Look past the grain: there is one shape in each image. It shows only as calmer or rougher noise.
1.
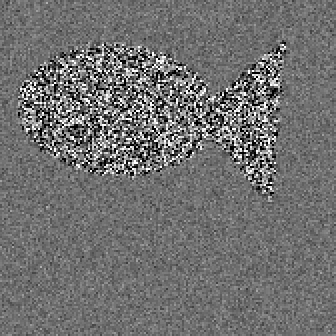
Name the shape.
fish
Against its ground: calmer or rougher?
rougher
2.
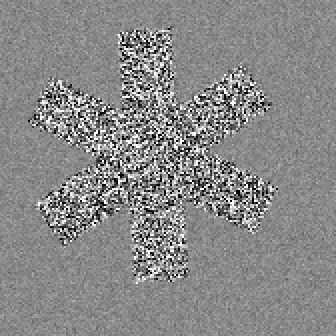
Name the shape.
asterisk
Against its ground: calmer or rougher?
rougher
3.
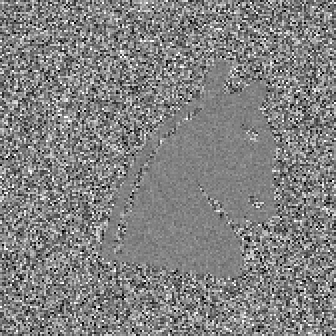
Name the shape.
chess knight
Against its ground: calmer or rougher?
calmer
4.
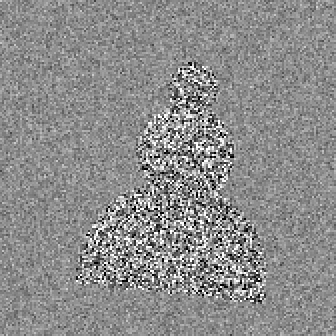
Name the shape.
chess pawn
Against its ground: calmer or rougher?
rougher
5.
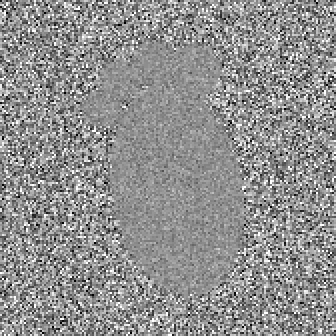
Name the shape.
footprint
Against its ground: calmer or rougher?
calmer
